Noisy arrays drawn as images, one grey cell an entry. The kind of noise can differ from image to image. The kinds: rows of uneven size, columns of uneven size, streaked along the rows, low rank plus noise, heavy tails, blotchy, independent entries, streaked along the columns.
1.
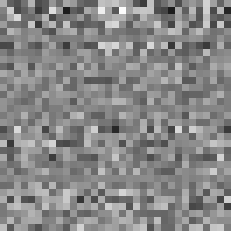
rows of uneven size
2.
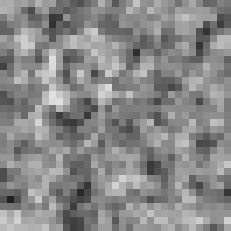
blotchy
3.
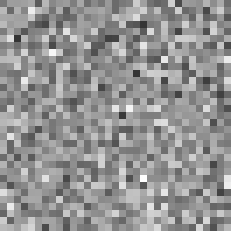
independent entries
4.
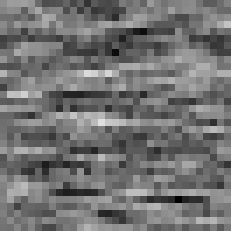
streaked along the rows
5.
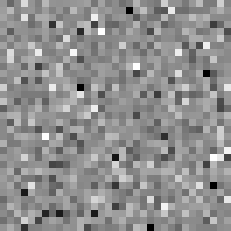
heavy tails
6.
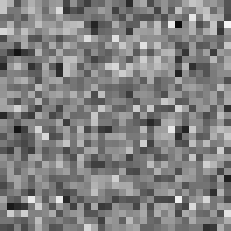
low rank plus noise
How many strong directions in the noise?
three or four
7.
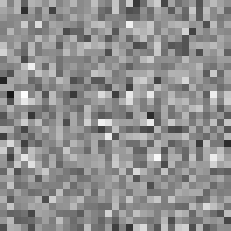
low rank plus noise
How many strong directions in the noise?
two
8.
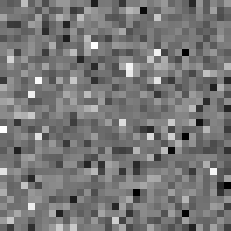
heavy tails
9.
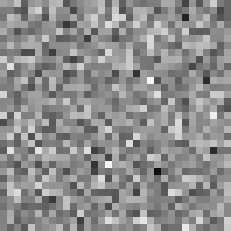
independent entries
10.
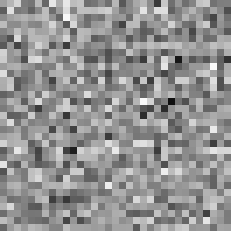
low rank plus noise
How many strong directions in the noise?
five to eight
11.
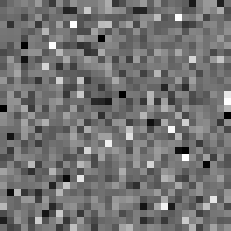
heavy tails
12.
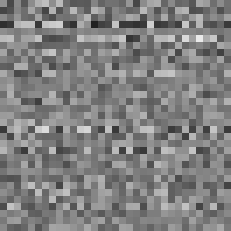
rows of uneven size
